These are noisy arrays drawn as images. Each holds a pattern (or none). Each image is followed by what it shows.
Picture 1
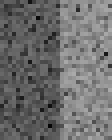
a sharp edge
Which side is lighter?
right
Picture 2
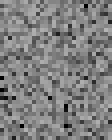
only noise
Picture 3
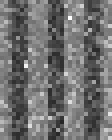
vertical stripes
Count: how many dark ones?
3
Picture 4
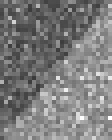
a sharp edge
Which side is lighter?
bottom right
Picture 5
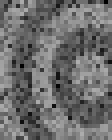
rings round one point
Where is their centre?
middle right
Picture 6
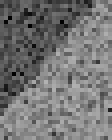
a sharp edge
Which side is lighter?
bottom right
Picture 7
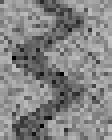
a wavy band
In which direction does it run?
top to bottom
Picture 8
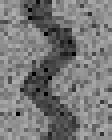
a wavy band
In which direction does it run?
top to bottom
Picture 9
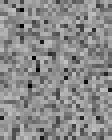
only noise
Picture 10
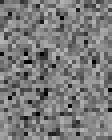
only noise
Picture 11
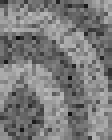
rings round one point
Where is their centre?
bottom left
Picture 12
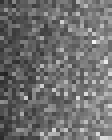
a smooth slope
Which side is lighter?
right
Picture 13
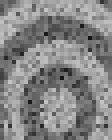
rings round one point
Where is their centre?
bottom middle
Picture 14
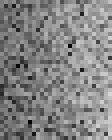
a smooth slope
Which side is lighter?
right
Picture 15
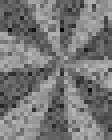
spokes from one point
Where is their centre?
centre
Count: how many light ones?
6
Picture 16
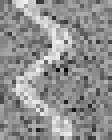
a wavy band
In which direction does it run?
top to bottom
